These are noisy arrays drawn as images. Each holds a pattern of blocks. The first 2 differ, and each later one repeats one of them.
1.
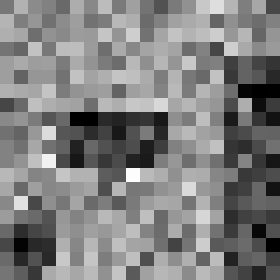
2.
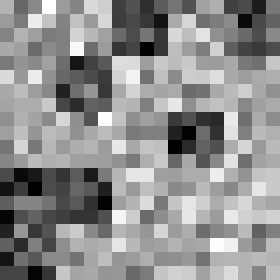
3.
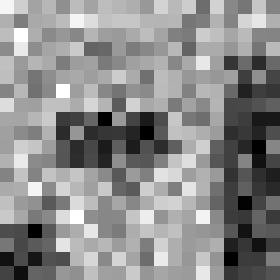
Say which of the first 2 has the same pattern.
1
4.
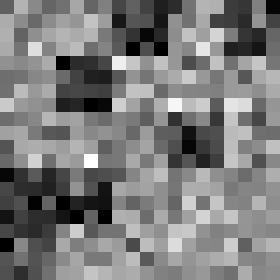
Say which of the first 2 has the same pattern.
2
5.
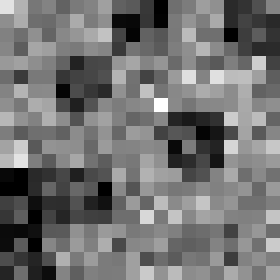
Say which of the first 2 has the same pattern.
2
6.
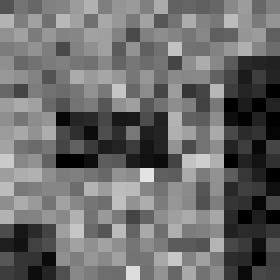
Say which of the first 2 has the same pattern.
1
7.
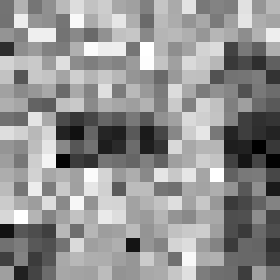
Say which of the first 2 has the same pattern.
1
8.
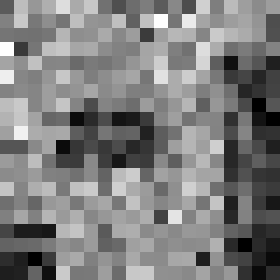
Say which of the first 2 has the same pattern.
1
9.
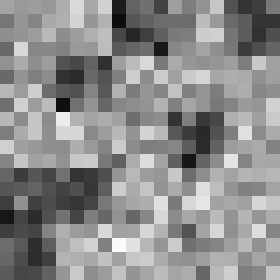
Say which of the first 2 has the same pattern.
2
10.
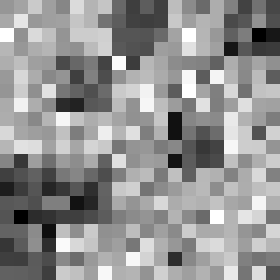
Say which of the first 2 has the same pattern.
2
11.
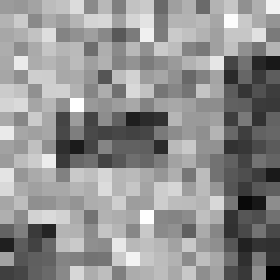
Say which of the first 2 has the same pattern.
1
